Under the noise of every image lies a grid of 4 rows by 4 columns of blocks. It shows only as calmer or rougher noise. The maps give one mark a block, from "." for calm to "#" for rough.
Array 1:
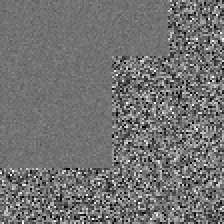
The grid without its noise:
. . . #
. . # #
. . # #
# # # #
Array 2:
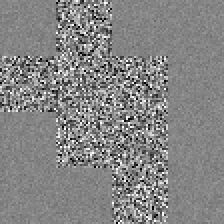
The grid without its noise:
. # . .
# # # .
. # # .
. . # .
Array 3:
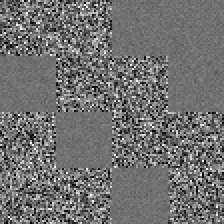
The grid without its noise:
# # . .
. # # .
# . # #
# # . #
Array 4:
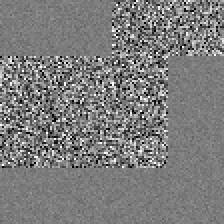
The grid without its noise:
. . # #
# # # .
# # # .
. . . .
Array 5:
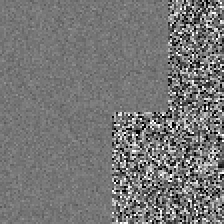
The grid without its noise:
. . . #
. . . #
. . # #
. . # #
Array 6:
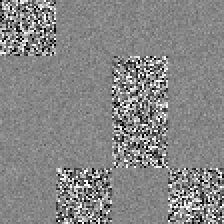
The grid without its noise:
# . . .
. . # .
. . # .
. # . #
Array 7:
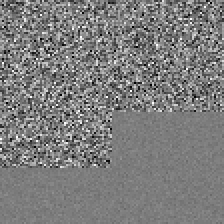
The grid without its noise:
# # # #
# # # #
# # . .
. . . .
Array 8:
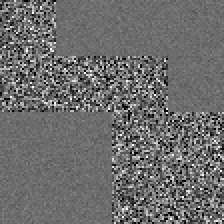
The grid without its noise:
# . . .
# # # .
. . # #
. . # #
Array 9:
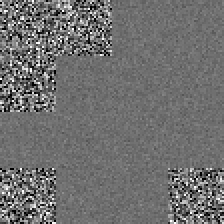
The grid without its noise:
# # . .
# . . .
. . . .
# . . #
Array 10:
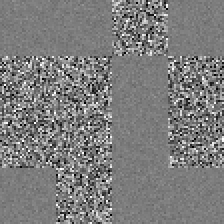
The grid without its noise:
. . # .
# # . #
# # . #
. # . .
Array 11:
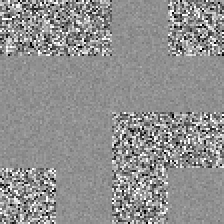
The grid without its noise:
# # . #
. . . .
. . # #
# . # .
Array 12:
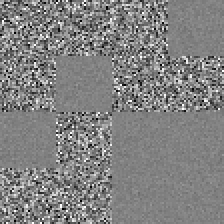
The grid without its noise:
# # # .
# . # #
. # . .
# # . .
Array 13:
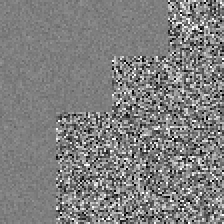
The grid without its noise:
. . . #
. . # #
. # # #
. # # #
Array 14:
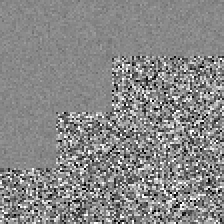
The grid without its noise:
. . . .
. . # #
. # # #
# # # #
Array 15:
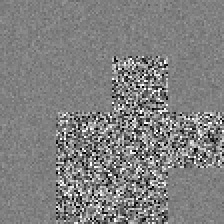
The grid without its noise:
. . . .
. . # .
. # # #
. # # .
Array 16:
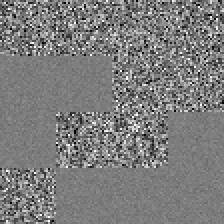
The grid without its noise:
# # # #
. . # #
. # # .
# . . .
